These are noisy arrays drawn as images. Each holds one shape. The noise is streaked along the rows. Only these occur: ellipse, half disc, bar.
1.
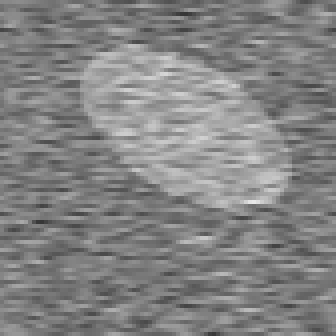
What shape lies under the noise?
ellipse
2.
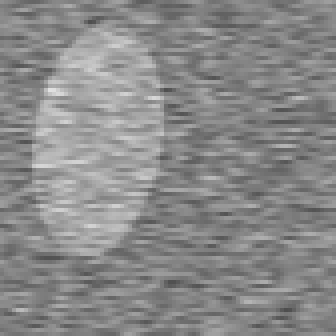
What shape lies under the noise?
ellipse
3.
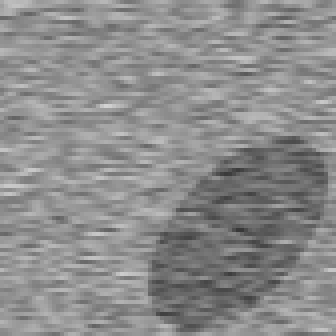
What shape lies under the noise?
ellipse
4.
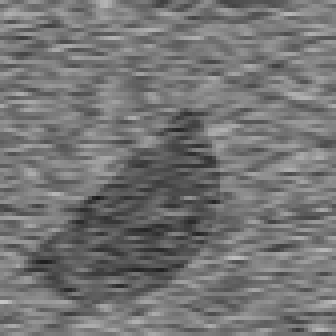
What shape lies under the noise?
half disc
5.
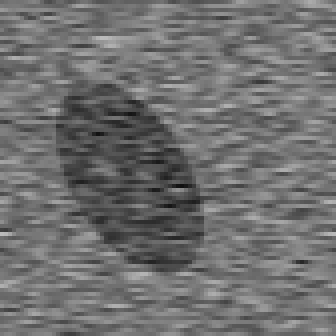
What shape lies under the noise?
ellipse
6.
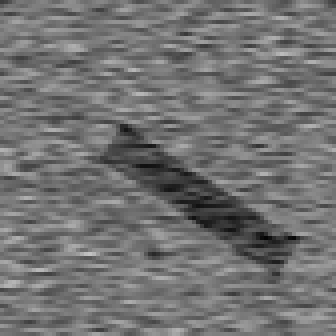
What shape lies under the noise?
bar
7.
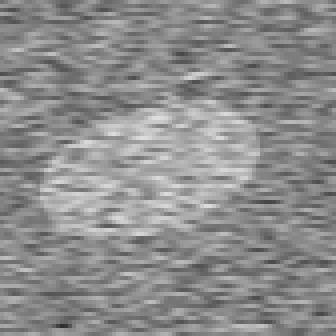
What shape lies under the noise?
ellipse
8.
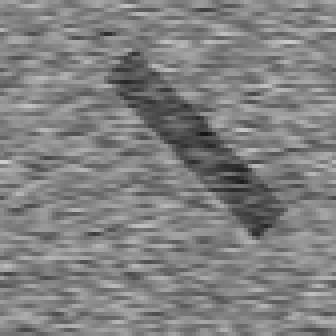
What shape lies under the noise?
bar
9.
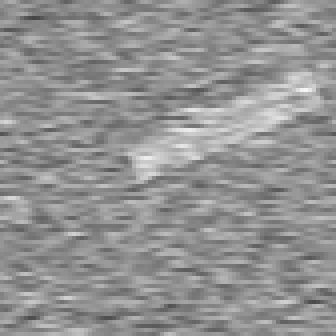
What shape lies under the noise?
bar
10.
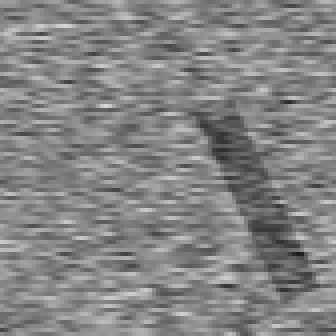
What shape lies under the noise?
bar
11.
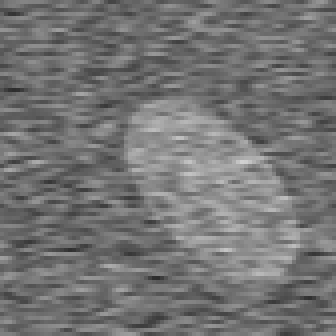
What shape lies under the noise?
ellipse
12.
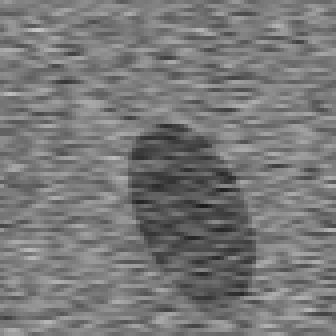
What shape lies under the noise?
ellipse
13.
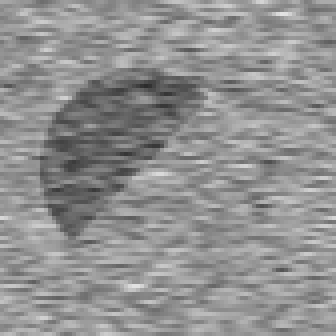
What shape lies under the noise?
half disc
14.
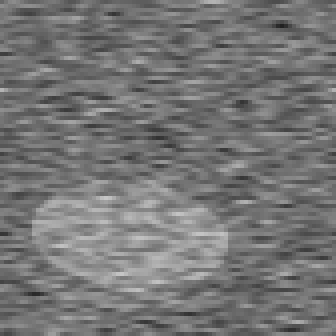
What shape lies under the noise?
ellipse
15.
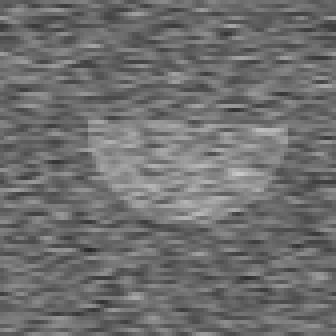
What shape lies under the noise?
half disc
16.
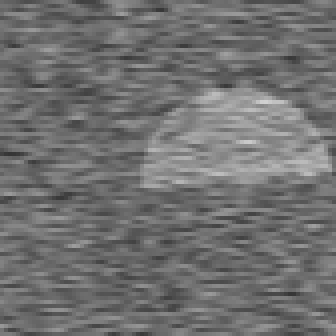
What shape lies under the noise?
half disc
